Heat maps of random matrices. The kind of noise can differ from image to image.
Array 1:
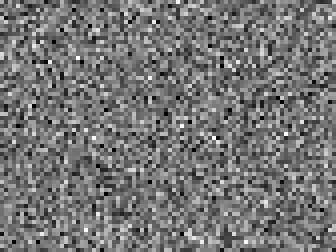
independent entries
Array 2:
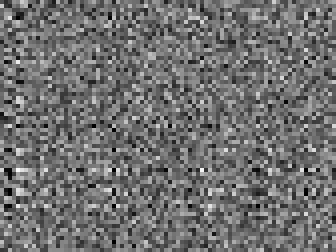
low rank plus noise
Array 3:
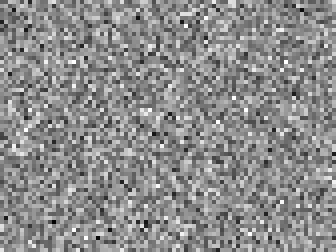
independent entries
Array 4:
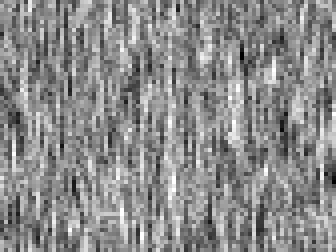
streaked along the columns
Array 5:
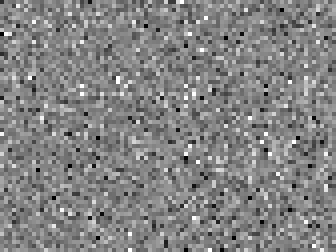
heavy tails
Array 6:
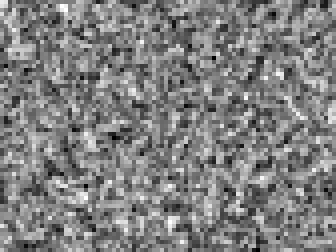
blotchy
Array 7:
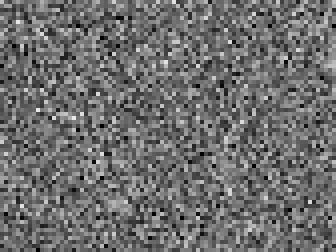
independent entries
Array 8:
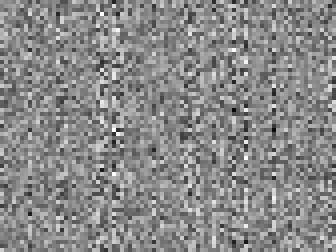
columns of uneven size
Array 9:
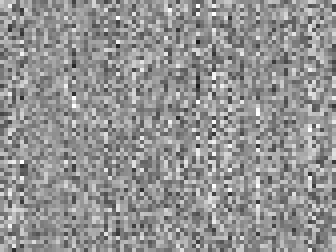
columns of uneven size
